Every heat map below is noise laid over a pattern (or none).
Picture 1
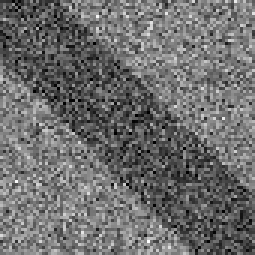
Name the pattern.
a diagonal band
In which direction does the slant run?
top left to bottom right
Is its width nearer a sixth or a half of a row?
a half
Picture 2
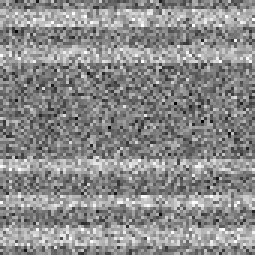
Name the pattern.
bands of rows
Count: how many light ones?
5
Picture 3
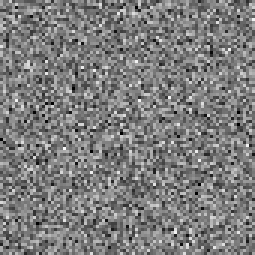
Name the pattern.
only noise
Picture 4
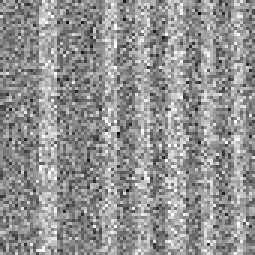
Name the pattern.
bands of columns
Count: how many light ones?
6
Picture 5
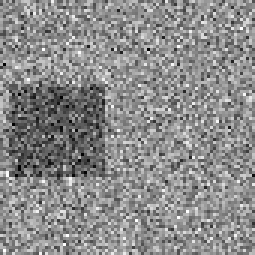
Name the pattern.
one block
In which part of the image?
middle left
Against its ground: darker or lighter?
darker
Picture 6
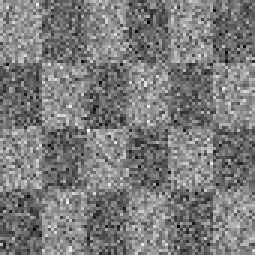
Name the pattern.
a checkerboard
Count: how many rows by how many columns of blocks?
4 by 6
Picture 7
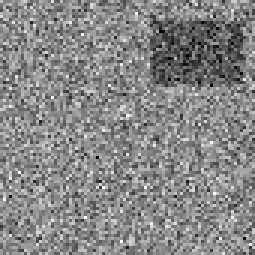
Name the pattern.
one block
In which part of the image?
top right
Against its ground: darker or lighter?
darker
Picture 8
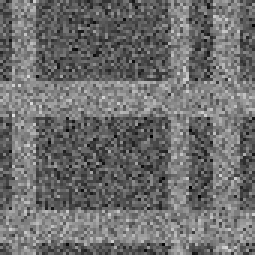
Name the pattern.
bands of rows crossing bands of columns
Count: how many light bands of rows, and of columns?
2 and 3
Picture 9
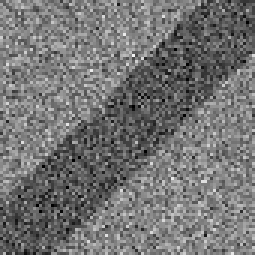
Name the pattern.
a diagonal band
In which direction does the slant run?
bottom left to top right
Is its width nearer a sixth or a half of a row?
a half
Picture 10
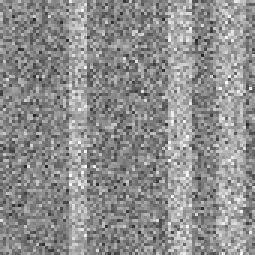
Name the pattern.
bands of columns
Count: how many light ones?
3
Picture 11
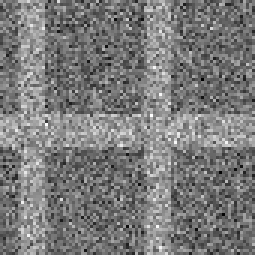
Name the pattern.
bands of rows crossing bands of columns
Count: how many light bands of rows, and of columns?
1 and 2
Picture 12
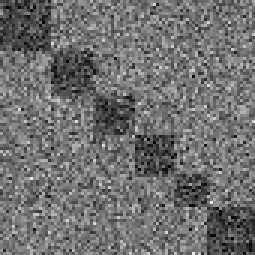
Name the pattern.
blocks along the diagonal
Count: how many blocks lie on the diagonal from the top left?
6
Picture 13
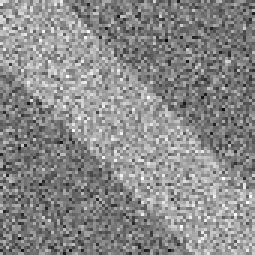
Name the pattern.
a diagonal band
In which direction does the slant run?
top left to bottom right
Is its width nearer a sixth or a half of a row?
a half
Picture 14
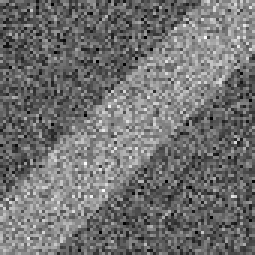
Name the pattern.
a diagonal band
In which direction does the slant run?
bottom left to top right
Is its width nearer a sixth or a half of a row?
a half
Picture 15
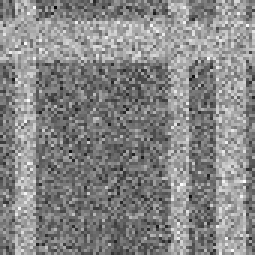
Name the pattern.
bands of rows crossing bands of columns
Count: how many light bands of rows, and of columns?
1 and 3
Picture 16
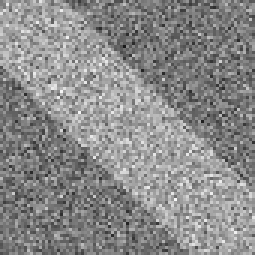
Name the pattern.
a diagonal band
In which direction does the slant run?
top left to bottom right
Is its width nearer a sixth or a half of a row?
a half
